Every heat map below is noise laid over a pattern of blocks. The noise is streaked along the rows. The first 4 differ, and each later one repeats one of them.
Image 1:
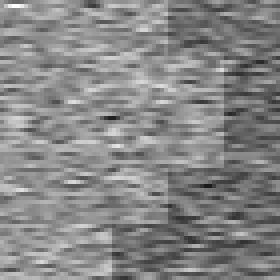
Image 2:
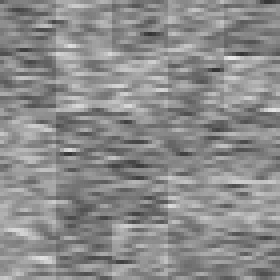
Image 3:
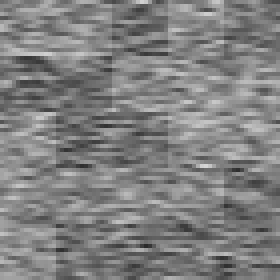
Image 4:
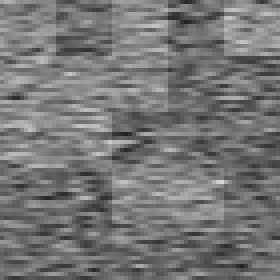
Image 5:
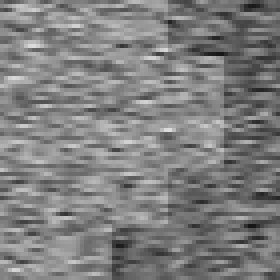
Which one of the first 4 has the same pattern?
1
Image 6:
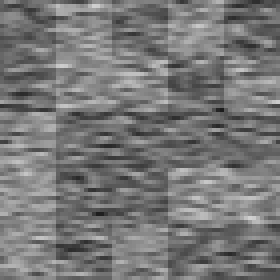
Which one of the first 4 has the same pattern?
2
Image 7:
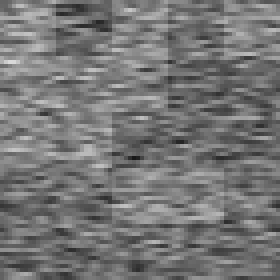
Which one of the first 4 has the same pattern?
4
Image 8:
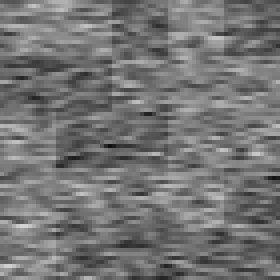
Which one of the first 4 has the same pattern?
3
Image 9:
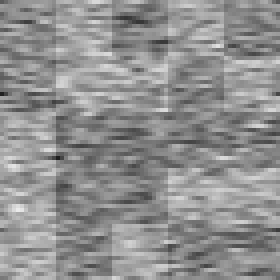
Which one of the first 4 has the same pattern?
2
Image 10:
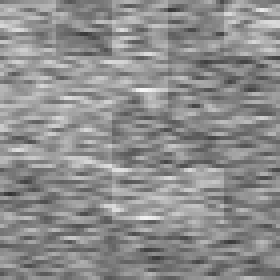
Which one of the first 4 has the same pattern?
4
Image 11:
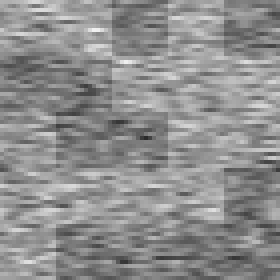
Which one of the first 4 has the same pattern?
3
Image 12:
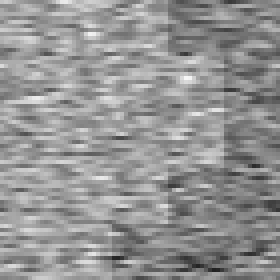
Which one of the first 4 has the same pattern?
1
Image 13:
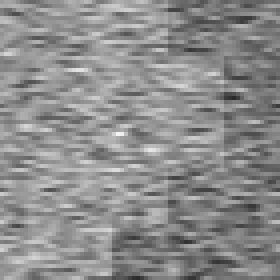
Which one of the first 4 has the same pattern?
1
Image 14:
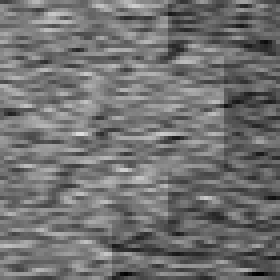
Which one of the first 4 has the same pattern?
1
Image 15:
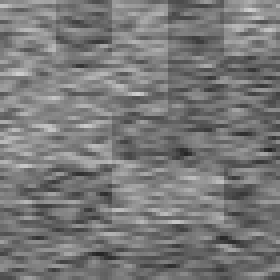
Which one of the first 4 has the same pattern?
4
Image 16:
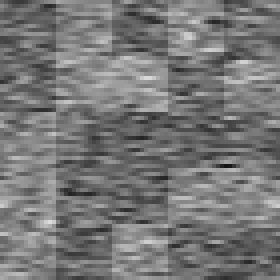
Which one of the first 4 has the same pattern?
2
